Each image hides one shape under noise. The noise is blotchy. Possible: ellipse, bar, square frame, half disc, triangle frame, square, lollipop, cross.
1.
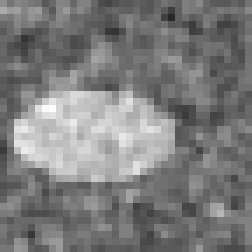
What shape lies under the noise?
ellipse
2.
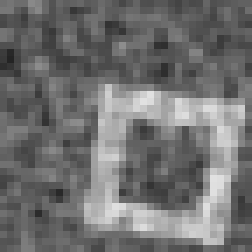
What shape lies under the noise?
square frame
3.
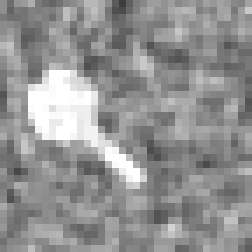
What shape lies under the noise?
lollipop
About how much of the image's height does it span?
half
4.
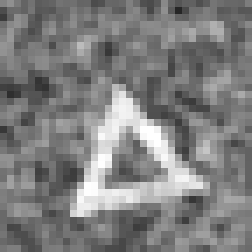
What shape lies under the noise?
triangle frame
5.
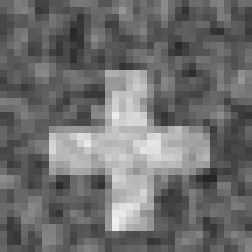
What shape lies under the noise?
cross
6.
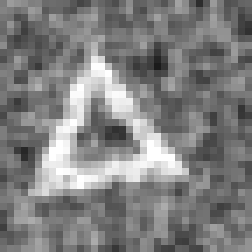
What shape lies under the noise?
triangle frame
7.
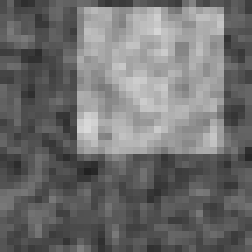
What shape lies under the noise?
square
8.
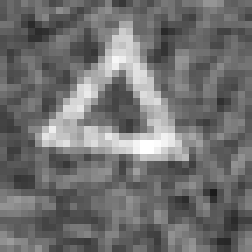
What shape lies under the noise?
triangle frame
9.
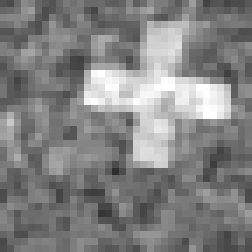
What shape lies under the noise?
cross
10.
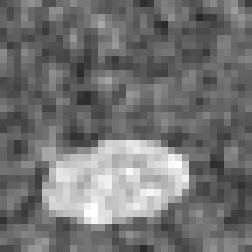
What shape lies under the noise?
ellipse
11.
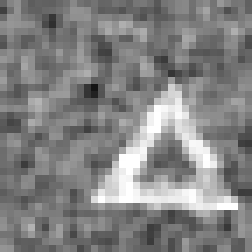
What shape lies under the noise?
triangle frame
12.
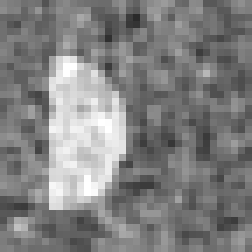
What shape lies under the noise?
half disc
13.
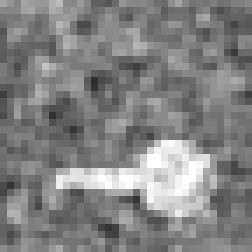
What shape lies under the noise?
lollipop
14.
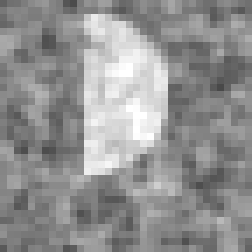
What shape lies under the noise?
half disc
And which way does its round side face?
right
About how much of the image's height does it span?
two thirds
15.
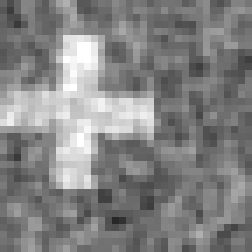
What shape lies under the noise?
cross
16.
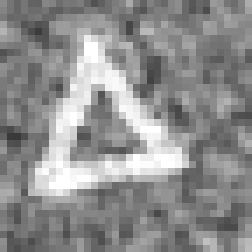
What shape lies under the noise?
triangle frame
